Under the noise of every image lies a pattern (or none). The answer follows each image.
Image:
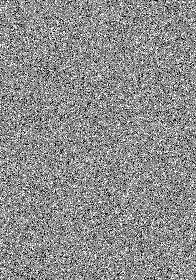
only noise
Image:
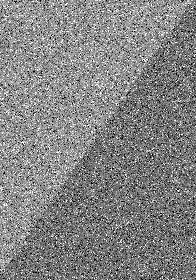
a sharp edge
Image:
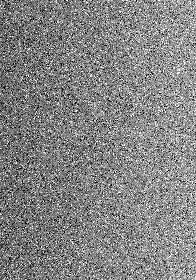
a smooth slope
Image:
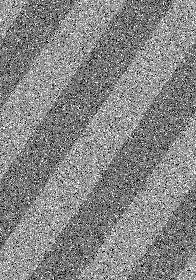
diagonal stripes
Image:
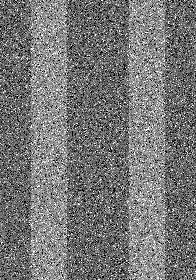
vertical stripes
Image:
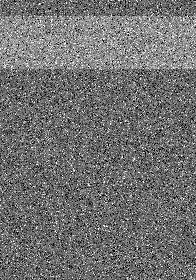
one horizontal stripe
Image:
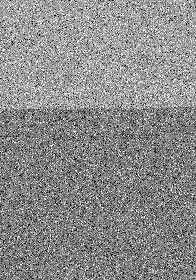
a sharp edge
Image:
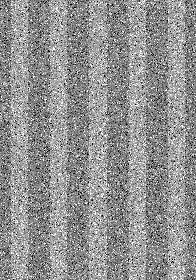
vertical stripes
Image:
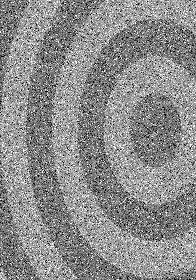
rings round one point
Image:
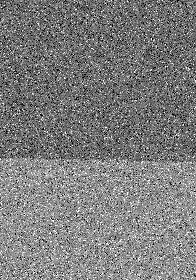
a sharp edge
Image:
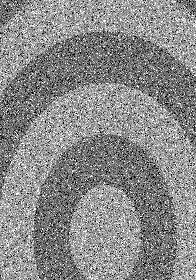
rings round one point
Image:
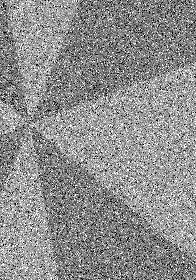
spokes from one point
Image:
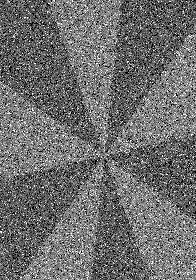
spokes from one point
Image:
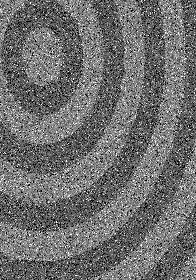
rings round one point
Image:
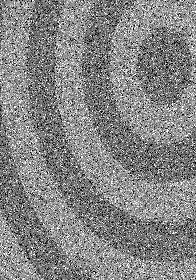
rings round one point
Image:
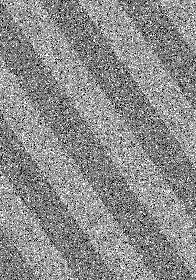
diagonal stripes
